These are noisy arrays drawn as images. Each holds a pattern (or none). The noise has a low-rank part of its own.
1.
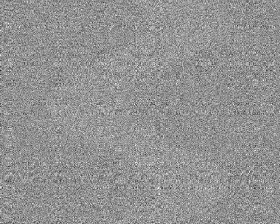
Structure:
a wavy band
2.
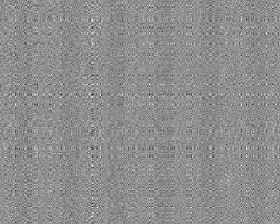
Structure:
vertical stripes
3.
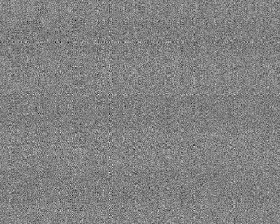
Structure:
horizontal stripes
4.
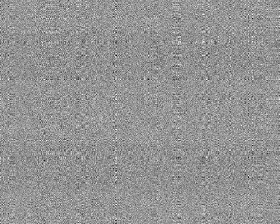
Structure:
horizontal stripes
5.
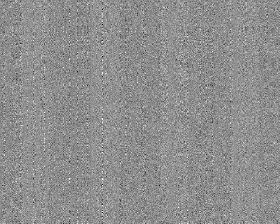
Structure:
vertical stripes
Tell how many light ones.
4
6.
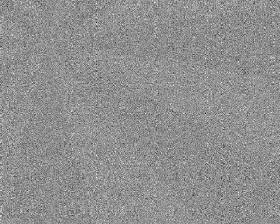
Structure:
spokes from one point
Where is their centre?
top left
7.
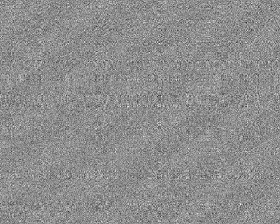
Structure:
diagonal stripes
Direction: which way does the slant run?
bottom left to top right
